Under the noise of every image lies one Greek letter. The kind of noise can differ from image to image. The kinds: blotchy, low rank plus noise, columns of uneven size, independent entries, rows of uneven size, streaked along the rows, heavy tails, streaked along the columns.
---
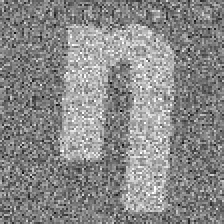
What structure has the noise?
low rank plus noise
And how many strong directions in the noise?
two
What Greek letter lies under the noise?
eta
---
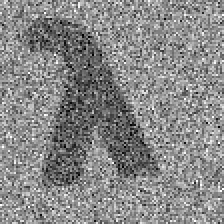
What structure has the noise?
independent entries
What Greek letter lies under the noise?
lambda
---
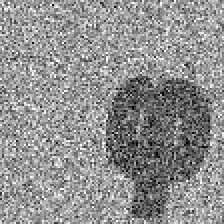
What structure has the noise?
low rank plus noise
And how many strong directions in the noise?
one
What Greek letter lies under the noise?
phi
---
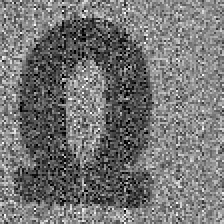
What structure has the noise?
columns of uneven size
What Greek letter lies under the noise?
omega
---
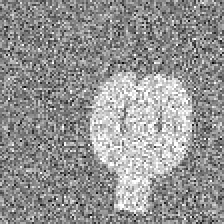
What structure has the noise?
low rank plus noise
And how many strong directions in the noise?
two
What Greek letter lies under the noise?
phi
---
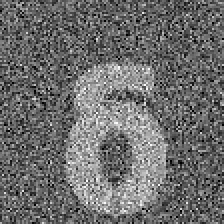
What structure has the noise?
low rank plus noise
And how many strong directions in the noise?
five to eight
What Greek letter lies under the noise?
delta
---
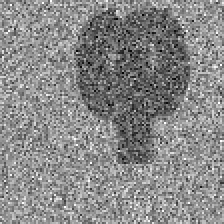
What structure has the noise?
independent entries
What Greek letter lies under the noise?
phi
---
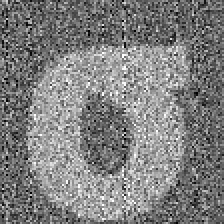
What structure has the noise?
columns of uneven size
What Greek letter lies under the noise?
sigma
